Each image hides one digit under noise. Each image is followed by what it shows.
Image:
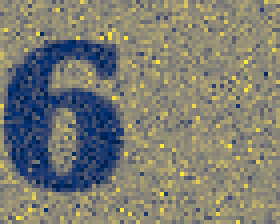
6
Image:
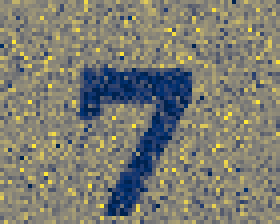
7
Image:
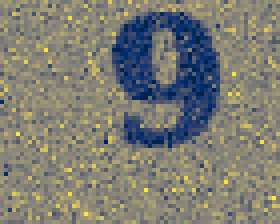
9
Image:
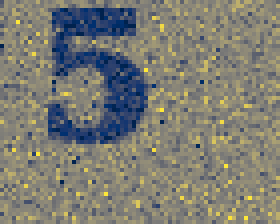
5
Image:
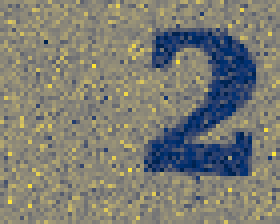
2
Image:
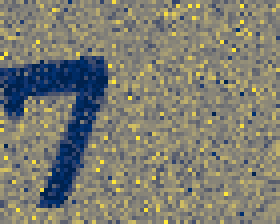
7
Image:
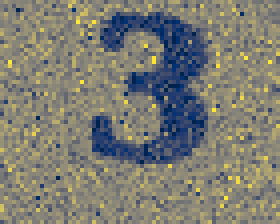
3
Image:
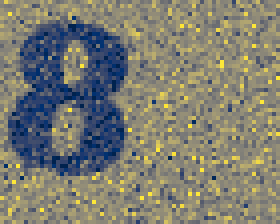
8
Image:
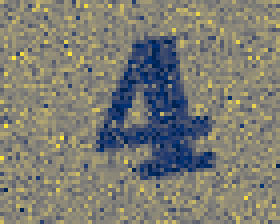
4
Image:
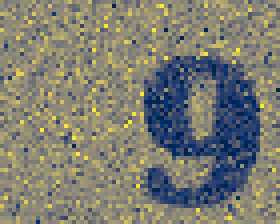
9
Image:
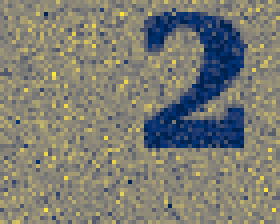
2
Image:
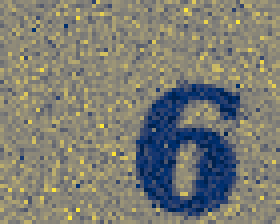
6
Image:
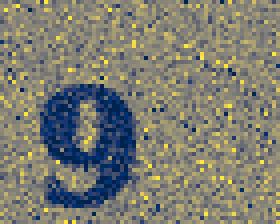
9
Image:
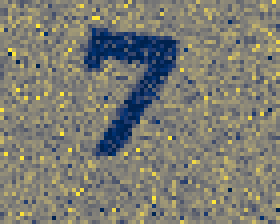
7
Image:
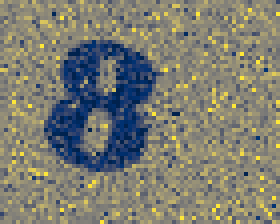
8
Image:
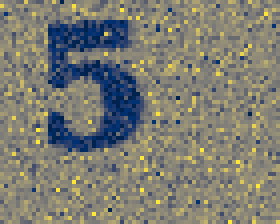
5
